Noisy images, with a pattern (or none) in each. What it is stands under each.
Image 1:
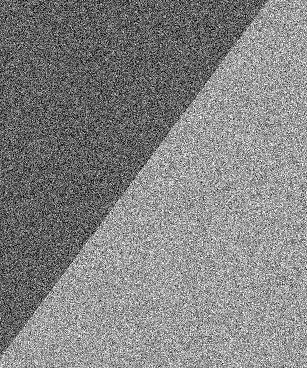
a sharp edge
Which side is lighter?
bottom right
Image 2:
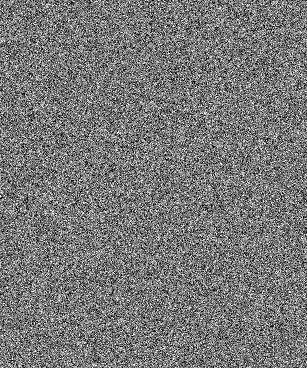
only noise
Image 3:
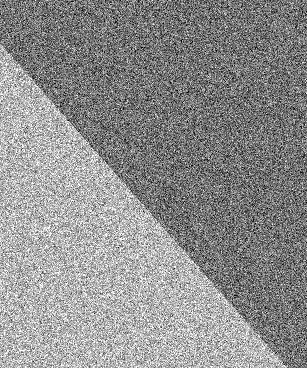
a sharp edge
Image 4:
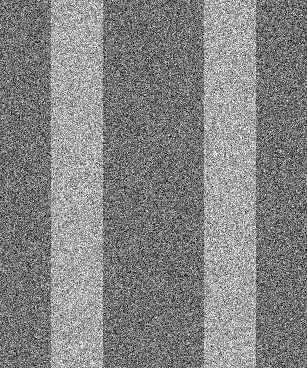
vertical stripes
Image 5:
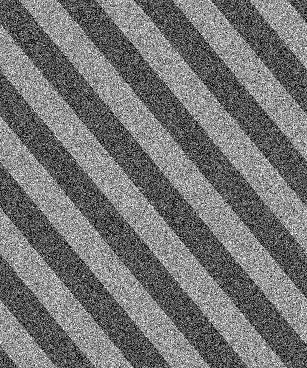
diagonal stripes
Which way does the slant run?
top left to bottom right
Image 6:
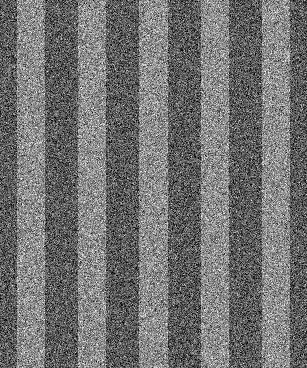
vertical stripes
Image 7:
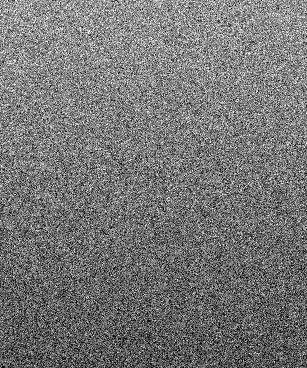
a smooth slope
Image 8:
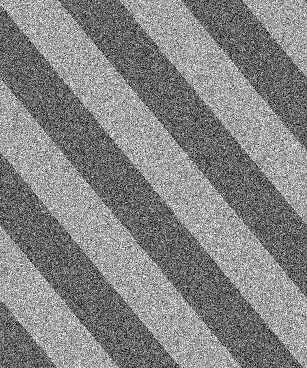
diagonal stripes
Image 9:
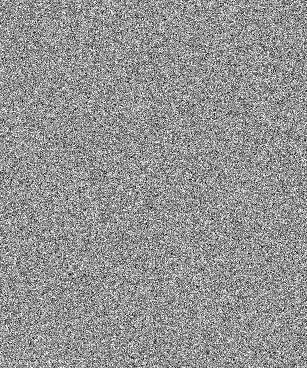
only noise
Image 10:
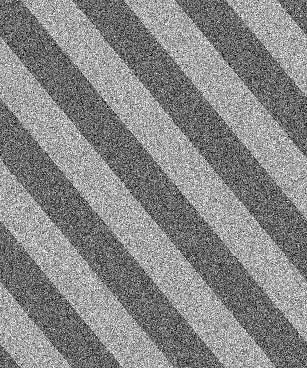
diagonal stripes
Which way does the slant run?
top left to bottom right
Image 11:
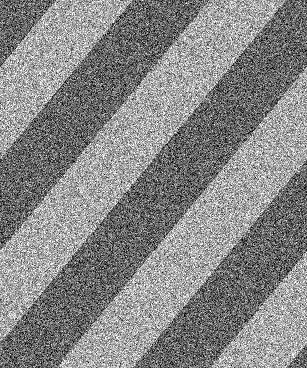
diagonal stripes
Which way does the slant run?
bottom left to top right
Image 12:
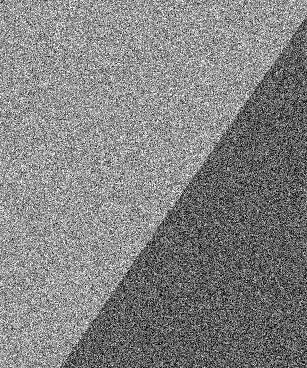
a sharp edge
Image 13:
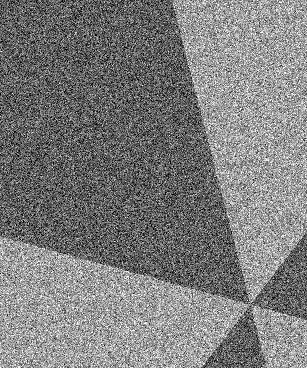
spokes from one point
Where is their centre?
bottom right
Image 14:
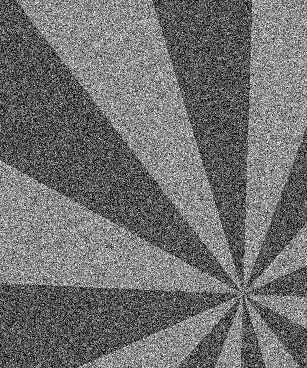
spokes from one point
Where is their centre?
bottom right
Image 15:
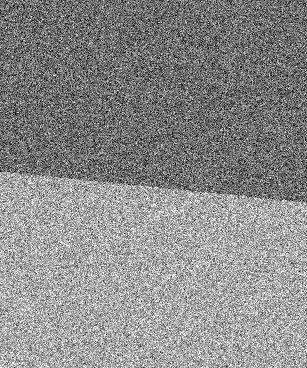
a sharp edge
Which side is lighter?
bottom
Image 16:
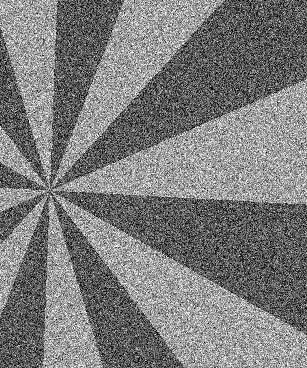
spokes from one point
